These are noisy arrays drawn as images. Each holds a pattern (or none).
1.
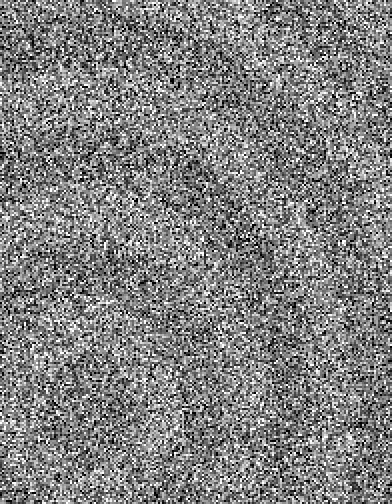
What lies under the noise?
rings round one point
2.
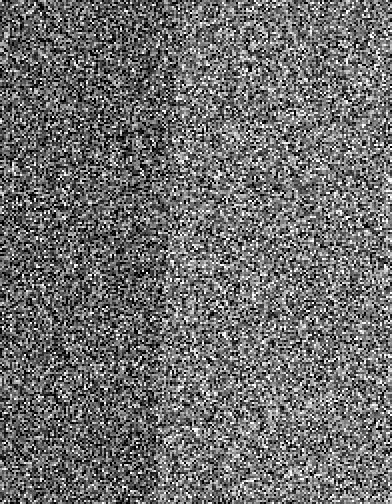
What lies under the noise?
a sharp edge
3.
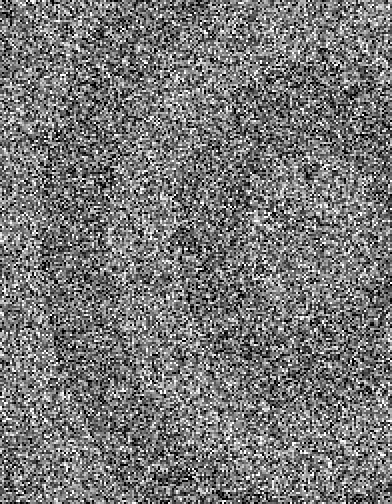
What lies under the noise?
rings round one point
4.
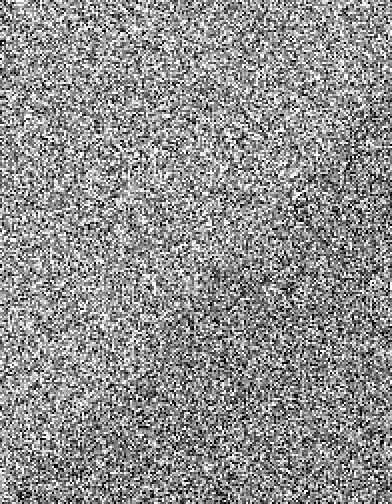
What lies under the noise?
a sharp edge
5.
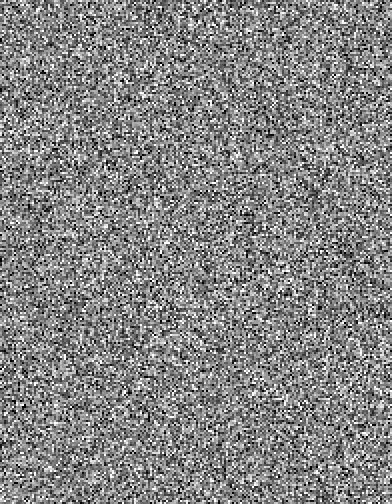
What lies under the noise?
only noise
